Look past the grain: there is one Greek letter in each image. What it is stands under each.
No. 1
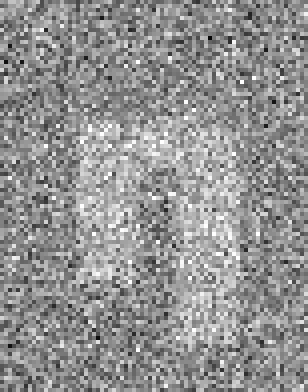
eta
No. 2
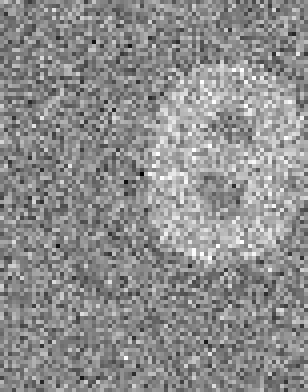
theta
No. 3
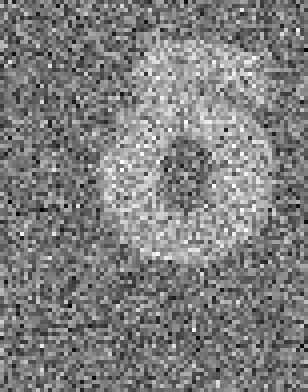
delta
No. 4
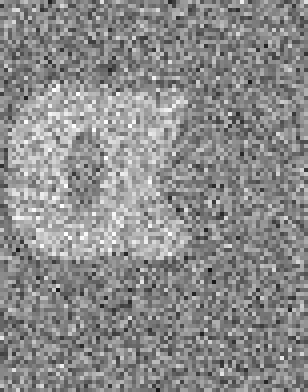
alpha
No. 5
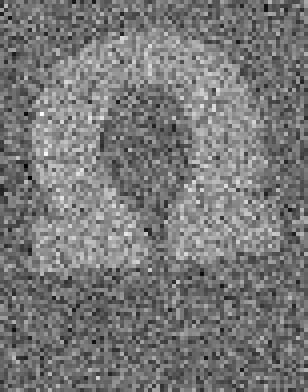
omega
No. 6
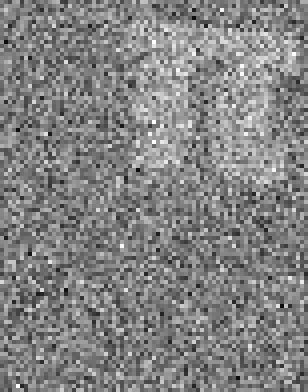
pi
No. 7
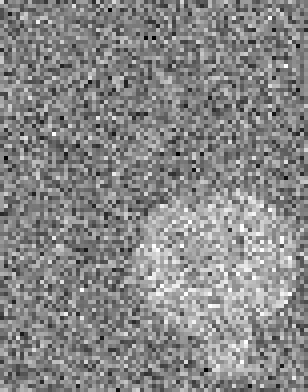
phi
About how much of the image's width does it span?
half
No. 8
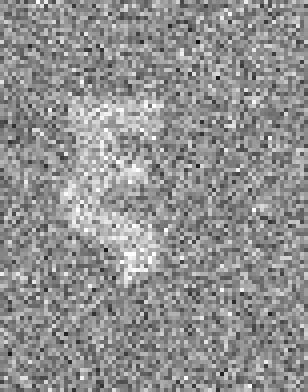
xi
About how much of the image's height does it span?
half
